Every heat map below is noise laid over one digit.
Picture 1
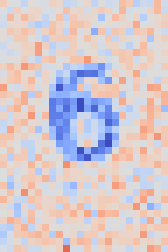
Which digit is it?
6
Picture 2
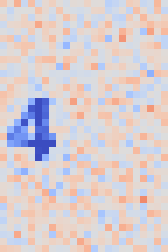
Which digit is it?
4
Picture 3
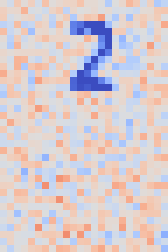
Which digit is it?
2
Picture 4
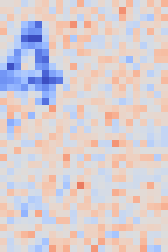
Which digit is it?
4
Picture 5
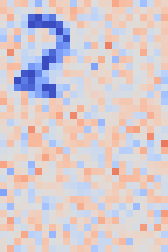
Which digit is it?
2
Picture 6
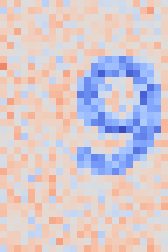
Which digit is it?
9
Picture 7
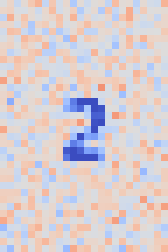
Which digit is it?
2
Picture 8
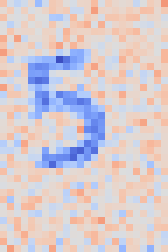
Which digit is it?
5
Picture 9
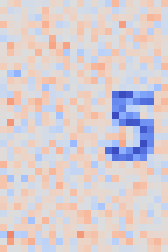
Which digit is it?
5
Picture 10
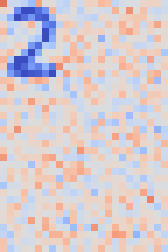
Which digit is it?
2
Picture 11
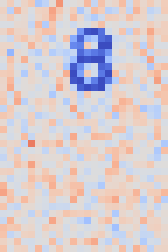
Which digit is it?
8
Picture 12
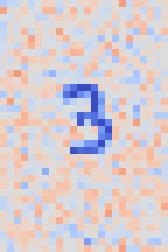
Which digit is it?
3
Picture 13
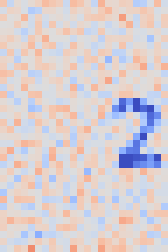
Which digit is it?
2
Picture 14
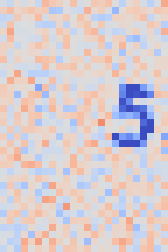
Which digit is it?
5
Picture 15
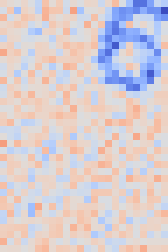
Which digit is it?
6
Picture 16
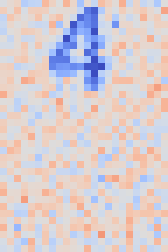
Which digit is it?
4
